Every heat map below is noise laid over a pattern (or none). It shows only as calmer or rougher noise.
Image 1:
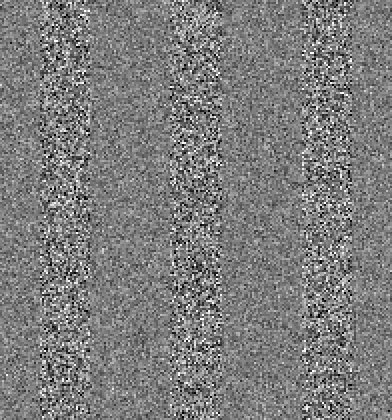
vertical stripes
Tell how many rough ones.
3
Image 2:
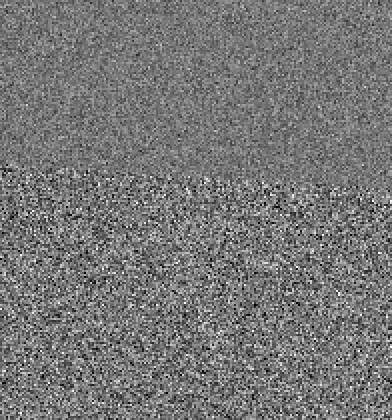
a sharp edge
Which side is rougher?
bottom
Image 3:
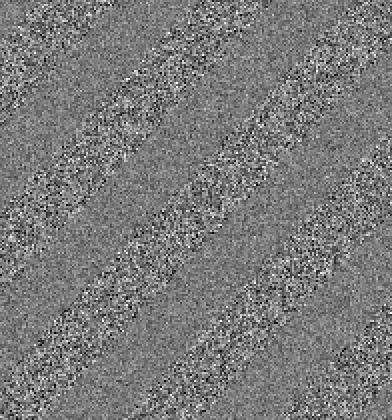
diagonal stripes
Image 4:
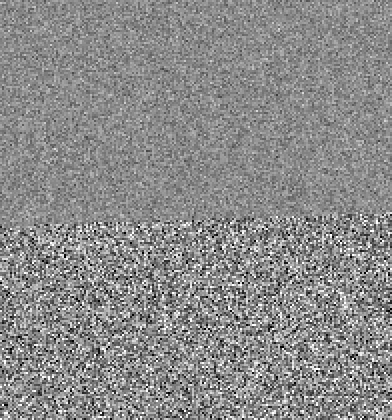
a sharp edge
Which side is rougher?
bottom
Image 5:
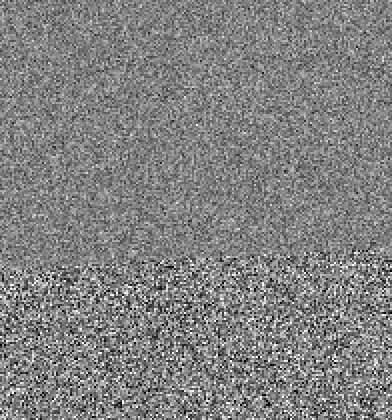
a sharp edge
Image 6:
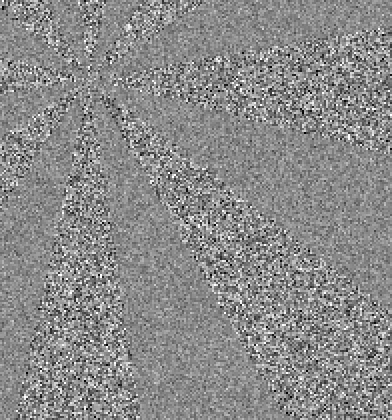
spokes from one point
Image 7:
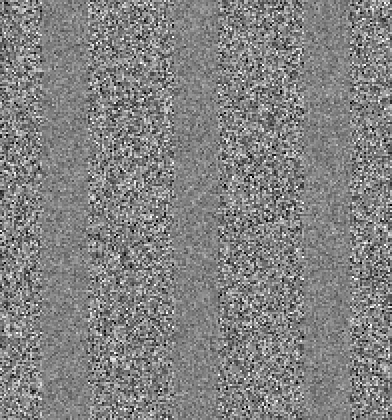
vertical stripes
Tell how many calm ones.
3
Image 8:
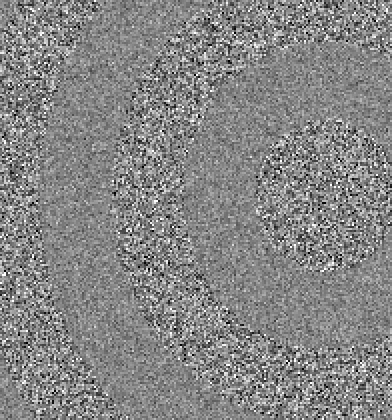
rings round one point
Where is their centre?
middle right
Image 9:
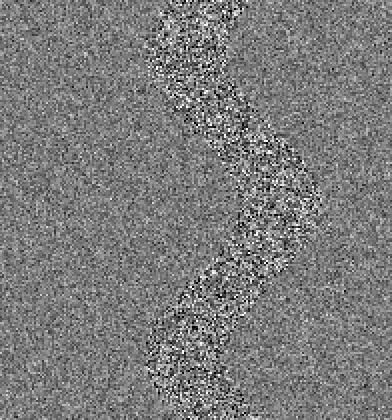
a wavy band
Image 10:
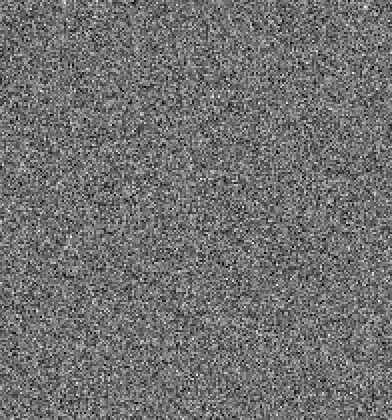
only noise
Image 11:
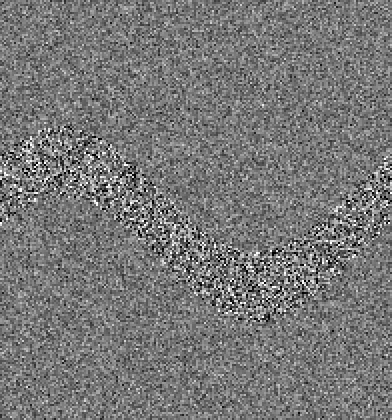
a wavy band
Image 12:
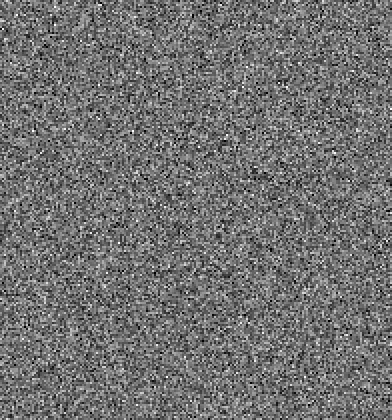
only noise
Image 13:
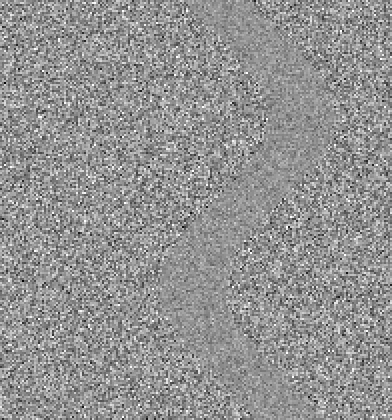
a wavy band
